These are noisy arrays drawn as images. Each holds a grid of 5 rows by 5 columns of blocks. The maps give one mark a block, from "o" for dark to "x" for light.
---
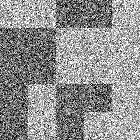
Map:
x x o o x
o o x x x
o o x x x
o x o o x
o x o x x
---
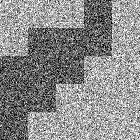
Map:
x x x o x
x o o o x
o o o x x
o o x x x
o x x x x
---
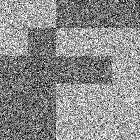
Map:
x x o o o
x o x x x
o o o o x
o o x x x
o o x x x
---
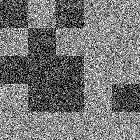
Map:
o x o x x
x o x x x
o o o x x
x o o x o
x x x x x
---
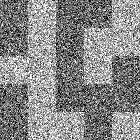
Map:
o x o o x
o x o x x
x x o x o
o x o o o
o x x o x
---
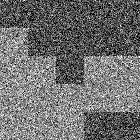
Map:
o o o o o
x o o o o
x x o x x
x x x x x
x x x o o
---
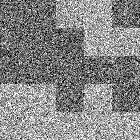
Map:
o o x x o
o o o x x
o o o o o
x x o x o
x x x x x
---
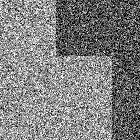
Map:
x x o o o
x x o o o
x x x x o
x x x x o
x x x x o
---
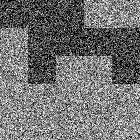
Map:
o o o x x
x o o o o
x o x x o
x x x x x
x x x x x
